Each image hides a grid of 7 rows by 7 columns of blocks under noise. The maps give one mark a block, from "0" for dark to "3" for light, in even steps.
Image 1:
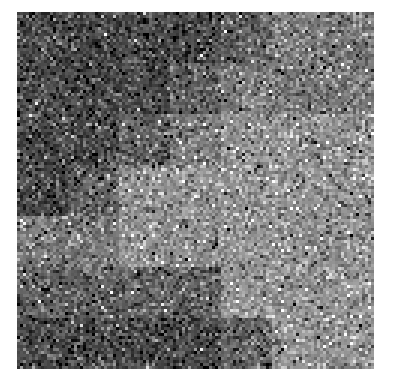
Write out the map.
0 0 0 0 1 2 2
0 0 0 1 2 2 2
0 0 1 2 3 3 3
0 1 3 3 3 3 3
2 2 3 3 3 3 3
1 1 1 1 3 3 3
0 0 0 0 1 3 3
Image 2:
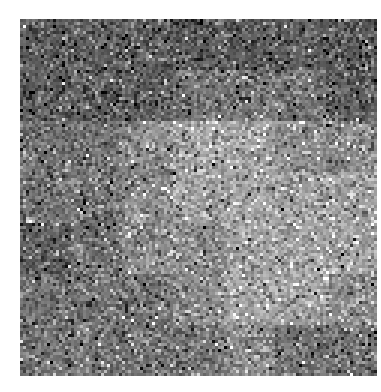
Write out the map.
0 0 0 0 0 0 0
0 0 0 1 1 1 0
1 1 2 3 3 2 2
1 1 2 3 3 3 3
0 1 2 2 3 3 3
1 1 1 2 3 3 2
1 1 1 1 2 1 1
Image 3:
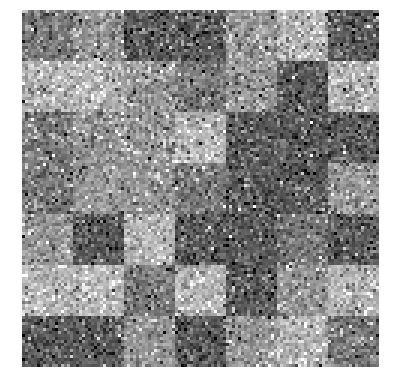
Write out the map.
1 2 0 0 2 3 0
3 3 2 1 2 0 3
1 2 2 3 0 0 0
1 2 2 1 0 0 2
2 0 3 0 0 1 0
3 3 1 3 0 2 3
0 0 2 0 2 3 1
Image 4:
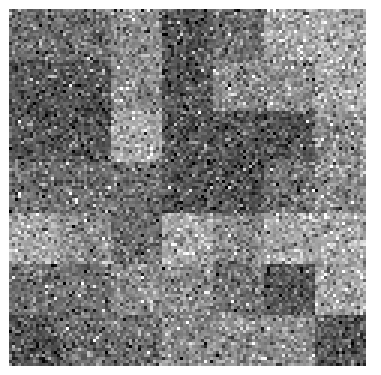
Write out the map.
1 1 2 0 1 3 3
0 0 2 0 2 2 3
0 0 3 0 0 0 2
1 1 1 0 0 1 2
3 2 1 3 2 3 3
1 1 2 2 1 0 3
0 1 1 2 2 2 0
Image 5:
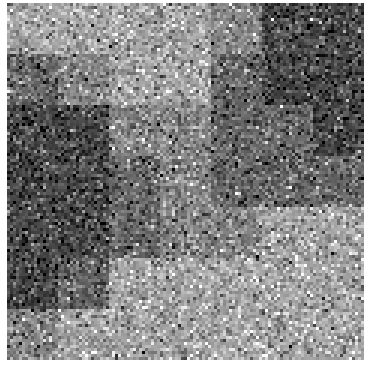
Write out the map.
3 3 3 3 2 0 0
1 2 3 3 1 0 0
0 0 2 2 1 1 0
0 0 1 2 1 1 1
0 0 1 2 2 3 3
0 1 3 3 3 3 3
2 3 3 3 3 3 3
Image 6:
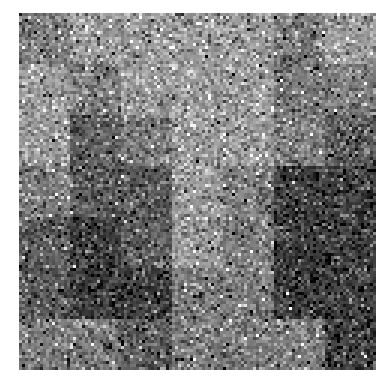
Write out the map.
2 3 3 3 3 2 3
3 2 3 3 3 2 2
3 1 2 3 3 2 1
2 1 1 3 2 0 0
1 0 1 3 2 0 0
1 0 0 2 2 0 0
2 2 1 2 2 2 0
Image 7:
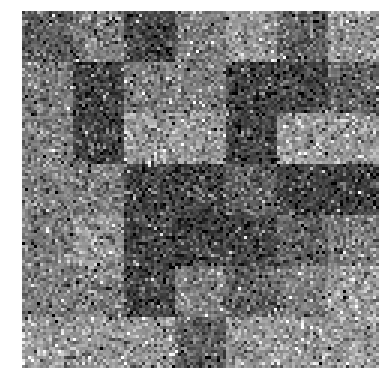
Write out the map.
1 2 0 2 3 1 3
2 0 2 2 0 0 1
2 0 3 3 0 3 3
2 2 0 0 1 0 0
2 3 0 0 0 1 2
2 2 0 2 1 2 3
3 3 3 1 3 3 3
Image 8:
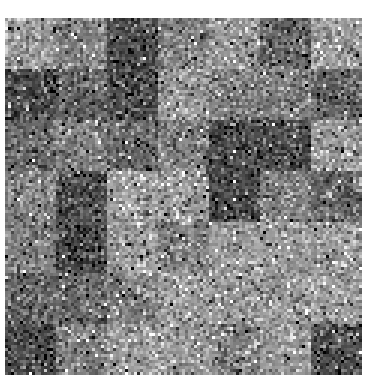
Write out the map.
3 2 0 2 3 1 3
0 1 0 3 2 2 1
1 2 1 2 0 0 3
2 0 3 3 0 2 1
2 0 3 2 3 3 3
1 1 2 3 3 3 3
0 2 3 3 2 3 0
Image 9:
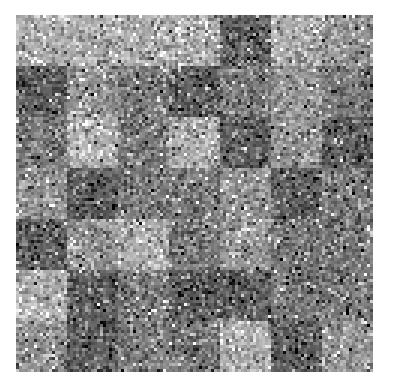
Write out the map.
3 3 3 3 0 3 2
0 2 1 0 1 2 1
1 3 1 3 0 2 0
2 0 1 1 2 0 1
0 2 3 1 2 1 1
3 0 1 0 0 1 1
2 0 1 1 3 0 2
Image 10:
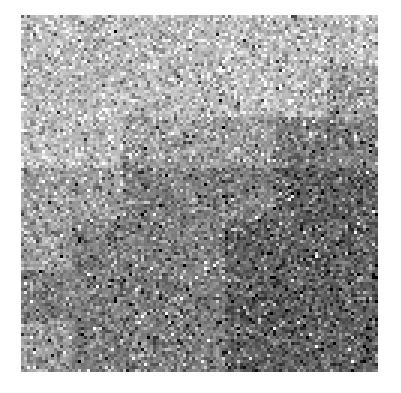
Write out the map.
3 3 3 3 3 3 3
3 3 3 3 3 3 2
3 3 2 2 2 1 1
2 2 1 1 1 0 0
2 1 1 1 0 0 0
1 1 1 1 0 0 0
2 1 1 1 0 0 0
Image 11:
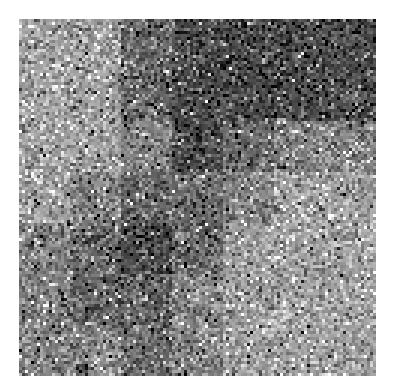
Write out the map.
3 3 1 0 0 0 0
3 3 1 0 0 0 0
3 3 2 0 1 2 2
3 2 1 1 2 3 3
2 1 0 1 3 3 3
2 1 1 2 3 3 3
2 2 1 2 3 3 3
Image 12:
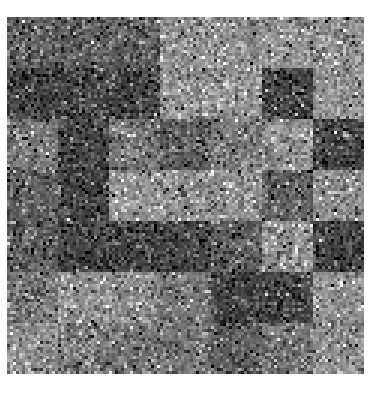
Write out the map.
1 1 1 3 3 3 3
0 0 0 3 3 0 3
2 0 2 1 2 3 0
1 0 3 3 3 1 3
1 0 0 0 1 3 0
2 3 3 2 0 0 3
3 2 2 2 1 2 3
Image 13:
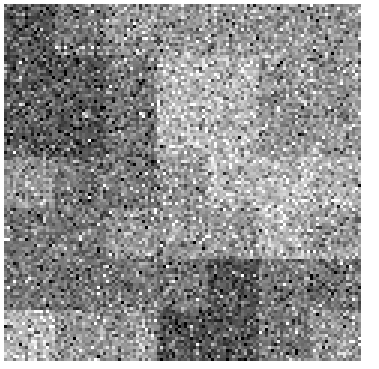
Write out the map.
0 1 2 2 2 2 2
0 0 1 3 3 2 2
0 0 1 3 3 2 2
2 1 1 2 3 3 3
1 1 2 2 2 3 2
1 1 1 1 0 1 1
3 2 2 0 0 1 2
